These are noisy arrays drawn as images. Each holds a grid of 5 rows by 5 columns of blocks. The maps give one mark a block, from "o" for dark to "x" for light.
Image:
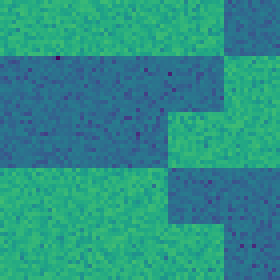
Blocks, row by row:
xxxxo
oooox
oooxx
xxxoo
xxxxo
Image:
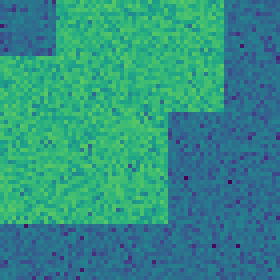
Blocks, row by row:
oxxxo
xxxxo
xxxoo
xxxoo
ooooo
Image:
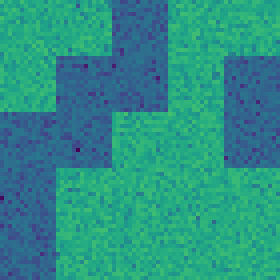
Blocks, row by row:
xxoxx
xooxo
ooxxo
oxxxx
oxxxx
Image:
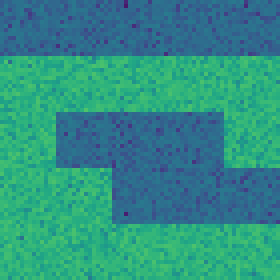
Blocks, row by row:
ooooo
xxxxx
xooox
xxooo
xxxxx
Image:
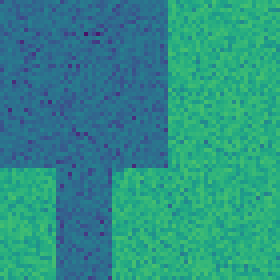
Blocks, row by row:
oooxx
oooxx
oooxx
xoxxx
xoxxx
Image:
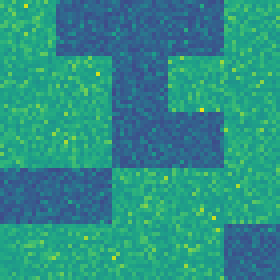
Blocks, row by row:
xooox
xxoxx
xxoox
ooxxx
xxxxo
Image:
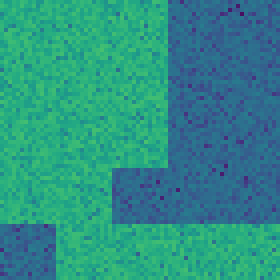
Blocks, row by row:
xxxoo
xxxoo
xxxoo
xxooo
oxxxx
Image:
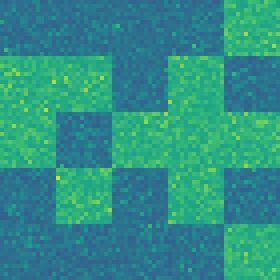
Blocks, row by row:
oooox
xxoxo
xoxxx
oxoxo
oooox
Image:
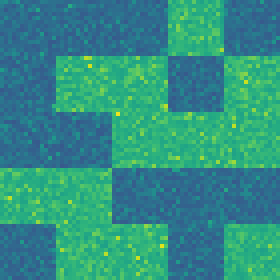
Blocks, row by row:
oooxo
oxxox
ooxxx
xxooo
oxxox
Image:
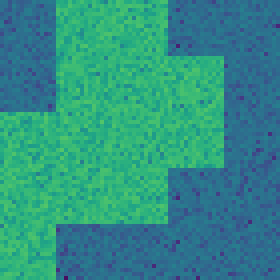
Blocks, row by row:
oxxoo
oxxxo
xxxxo
xxxoo
xoooo
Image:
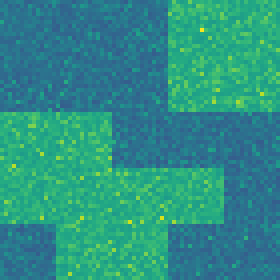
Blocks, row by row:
oooxx
oooxx
xxooo
xxxxo
oxxoo
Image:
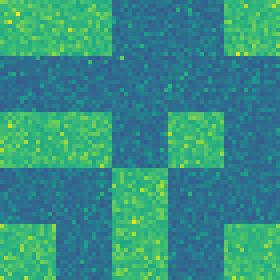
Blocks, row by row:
xxoox
ooooo
xxoxo
ooxoo
xoxox
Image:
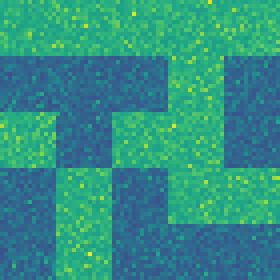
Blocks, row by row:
xxxxx
oooxo
xoxxo
oxoxx
oxooo
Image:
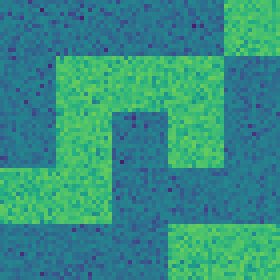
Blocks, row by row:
oooox
oxxxo
oxoxo
xxooo
oooxx
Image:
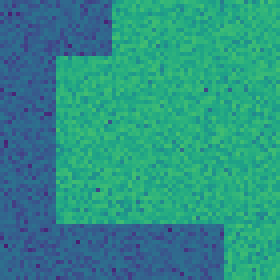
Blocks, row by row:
ooxxx
oxxxx
oxxxx
oxxxx
oooox
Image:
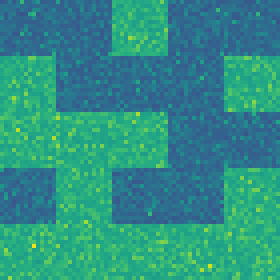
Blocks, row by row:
ooxoo
xooox
xxxoo
oxoox
xxxxx
